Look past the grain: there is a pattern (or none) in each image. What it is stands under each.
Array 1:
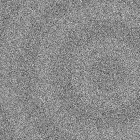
rings round one point
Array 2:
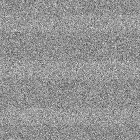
horizontal stripes
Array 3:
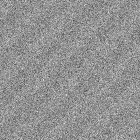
diagonal stripes
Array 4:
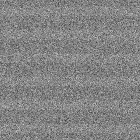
horizontal stripes
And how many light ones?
6
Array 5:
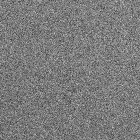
a smooth slope
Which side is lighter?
top right
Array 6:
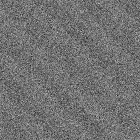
diagonal stripes
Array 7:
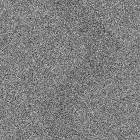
a wavy band
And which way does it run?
top to bottom
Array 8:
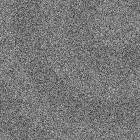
rings round one point
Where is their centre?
top right
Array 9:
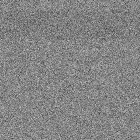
one horizontal stripe
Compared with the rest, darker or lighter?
darker
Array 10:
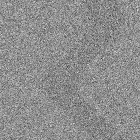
a wavy band
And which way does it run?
top to bottom
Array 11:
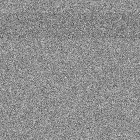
one horizontal stripe
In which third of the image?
top
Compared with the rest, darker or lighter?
darker
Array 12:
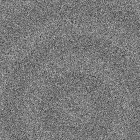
rings round one point
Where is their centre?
bottom middle
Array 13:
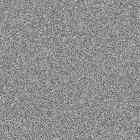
only noise
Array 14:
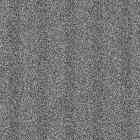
vertical stripes
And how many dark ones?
5
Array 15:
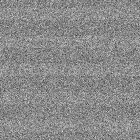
horizontal stripes
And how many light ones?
5
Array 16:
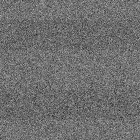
horizontal stripes
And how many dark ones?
2
